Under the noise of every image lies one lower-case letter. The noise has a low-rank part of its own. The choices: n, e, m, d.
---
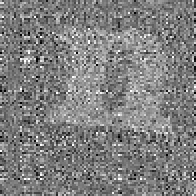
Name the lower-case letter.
n
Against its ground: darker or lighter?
lighter
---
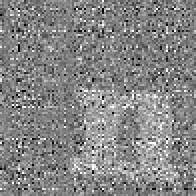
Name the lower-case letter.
n
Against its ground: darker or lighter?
lighter
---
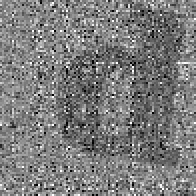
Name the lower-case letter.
d
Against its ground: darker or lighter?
darker
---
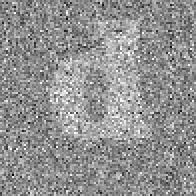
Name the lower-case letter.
d
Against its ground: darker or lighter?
lighter
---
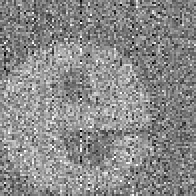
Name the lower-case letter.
e
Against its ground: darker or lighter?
lighter
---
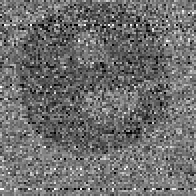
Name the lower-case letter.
e
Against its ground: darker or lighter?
darker
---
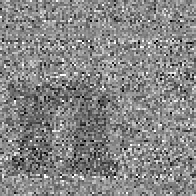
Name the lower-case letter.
n
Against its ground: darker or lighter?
darker
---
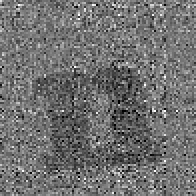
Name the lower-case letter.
n
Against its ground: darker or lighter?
darker
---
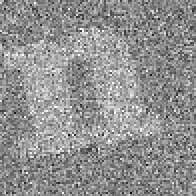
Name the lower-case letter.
n
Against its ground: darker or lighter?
lighter
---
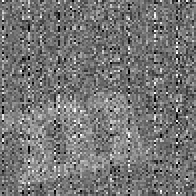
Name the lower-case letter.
m
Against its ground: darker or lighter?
lighter
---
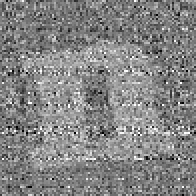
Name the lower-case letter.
n
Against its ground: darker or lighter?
lighter
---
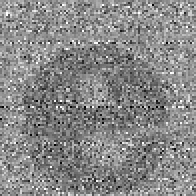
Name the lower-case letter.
e
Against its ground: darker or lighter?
darker
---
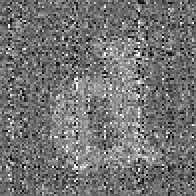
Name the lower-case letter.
d
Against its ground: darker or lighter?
lighter
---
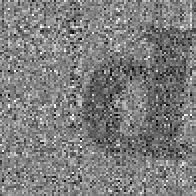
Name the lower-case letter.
d
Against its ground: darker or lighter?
darker
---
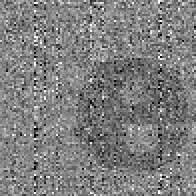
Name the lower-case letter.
e
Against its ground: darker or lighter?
darker
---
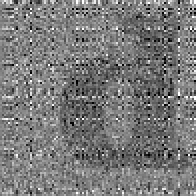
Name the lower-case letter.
d
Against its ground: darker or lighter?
darker
